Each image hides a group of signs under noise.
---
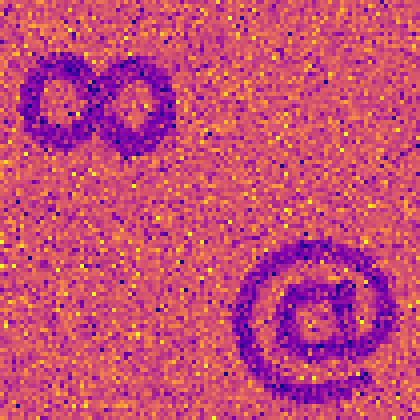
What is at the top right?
nothing
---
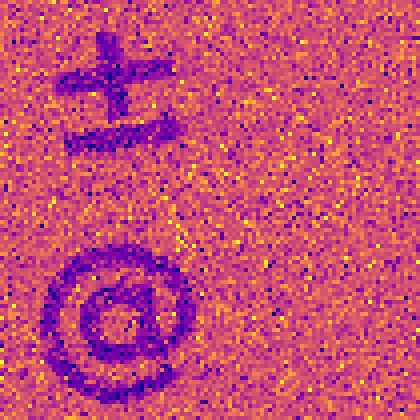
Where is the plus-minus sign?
top left
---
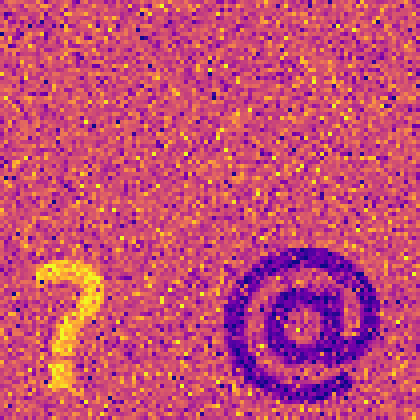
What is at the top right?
nothing
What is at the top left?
nothing
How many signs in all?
2
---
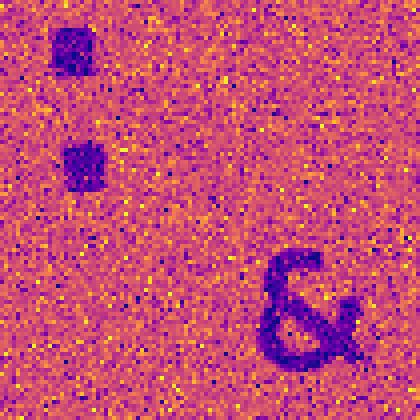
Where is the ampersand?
bottom right
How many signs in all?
2
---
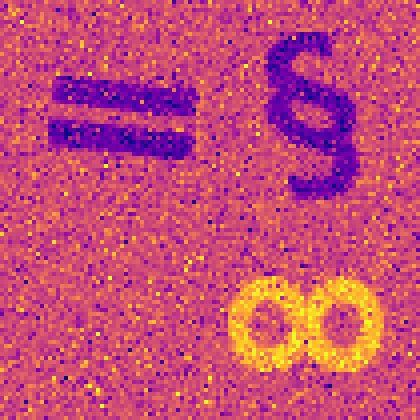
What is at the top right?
section sign
